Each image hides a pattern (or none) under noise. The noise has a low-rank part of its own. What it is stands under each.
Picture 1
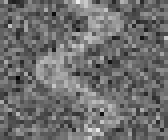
a wavy band
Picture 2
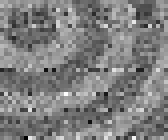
rings round one point
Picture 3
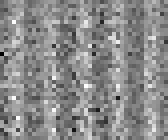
vertical stripes
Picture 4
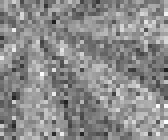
spokes from one point
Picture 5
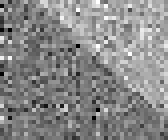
a sharp edge
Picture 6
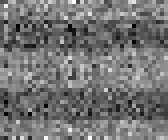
horizontal stripes
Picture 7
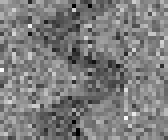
a wavy band
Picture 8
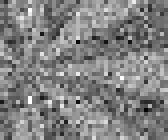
spokes from one point
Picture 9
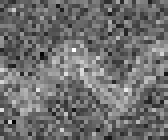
a wavy band
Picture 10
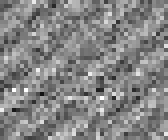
diagonal stripes
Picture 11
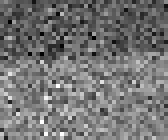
a sharp edge
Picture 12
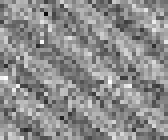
diagonal stripes
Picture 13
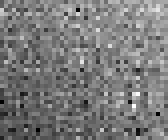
a smooth slope
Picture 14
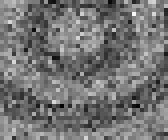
rings round one point
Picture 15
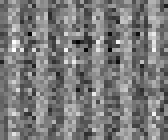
vertical stripes
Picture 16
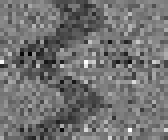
a wavy band
